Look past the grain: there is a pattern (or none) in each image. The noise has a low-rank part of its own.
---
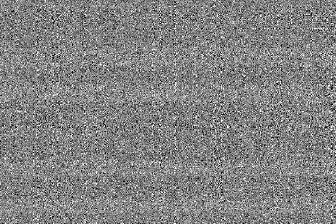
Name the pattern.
bands of rows
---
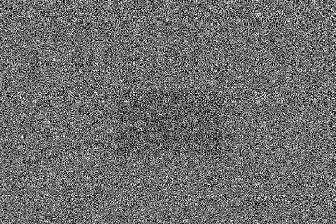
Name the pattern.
one block
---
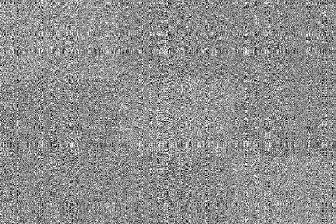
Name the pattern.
blocks along the diagonal
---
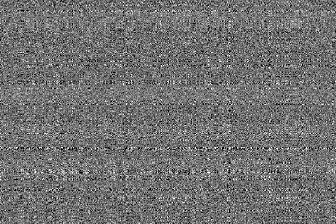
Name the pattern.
bands of rows
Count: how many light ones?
4
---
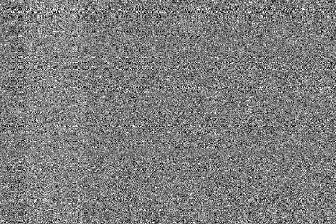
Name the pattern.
one band of columns
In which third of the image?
left
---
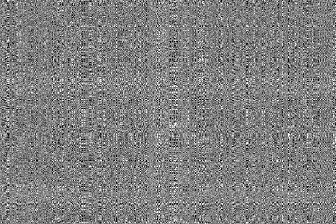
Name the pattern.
bands of rows crossing bands of columns
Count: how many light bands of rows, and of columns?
2 and 1
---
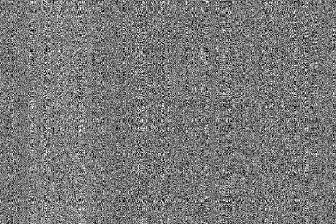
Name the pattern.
one band of columns
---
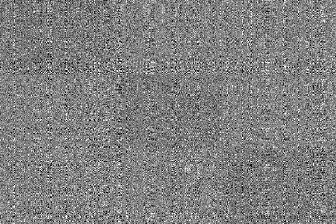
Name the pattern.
blocks along the diagonal
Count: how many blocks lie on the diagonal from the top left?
3
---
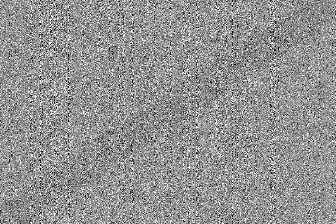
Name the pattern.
a diagonal band
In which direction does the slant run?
bottom left to top right
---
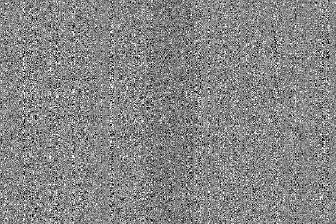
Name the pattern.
one band of columns
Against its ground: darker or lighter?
darker
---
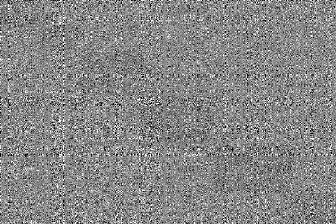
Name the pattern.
blocks along the diagonal
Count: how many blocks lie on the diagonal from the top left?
6
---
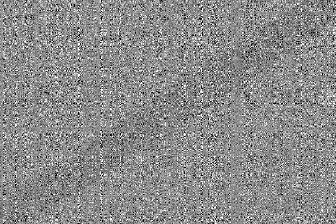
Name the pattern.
a diagonal band
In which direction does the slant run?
bottom left to top right
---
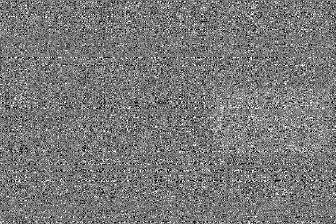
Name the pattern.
one block
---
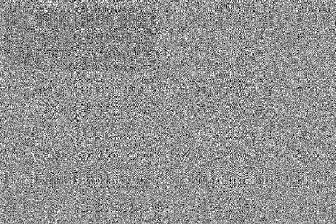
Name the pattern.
one block
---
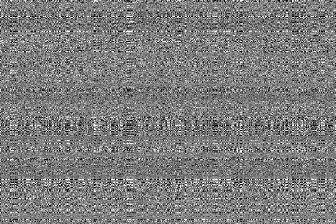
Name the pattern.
bands of rows
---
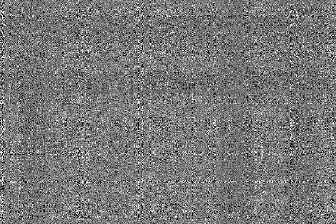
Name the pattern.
bands of rows crossing bands of columns
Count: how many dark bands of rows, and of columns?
2 and 3
